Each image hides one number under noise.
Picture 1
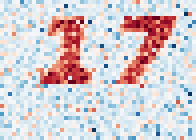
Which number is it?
17
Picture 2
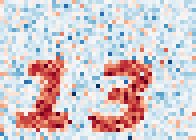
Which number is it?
13
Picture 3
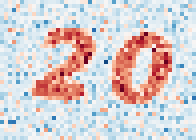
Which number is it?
20
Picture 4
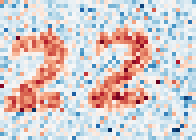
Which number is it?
22
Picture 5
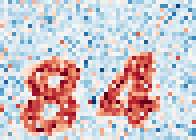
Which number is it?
84
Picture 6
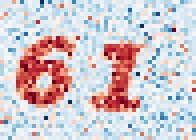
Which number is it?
61
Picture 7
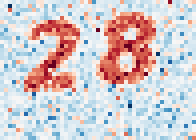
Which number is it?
28
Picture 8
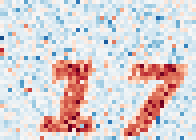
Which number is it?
17
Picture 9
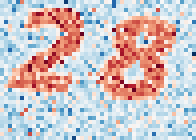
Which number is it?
28
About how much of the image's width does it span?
nearly all
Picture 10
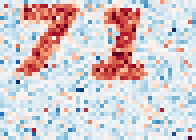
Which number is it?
71
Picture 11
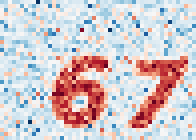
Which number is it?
67
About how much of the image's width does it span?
two thirds
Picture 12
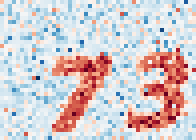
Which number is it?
73
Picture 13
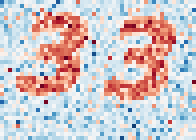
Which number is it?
33
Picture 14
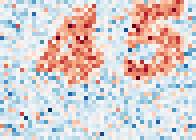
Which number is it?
45
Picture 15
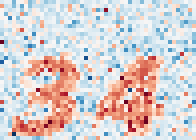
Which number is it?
34
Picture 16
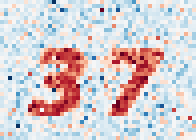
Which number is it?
37
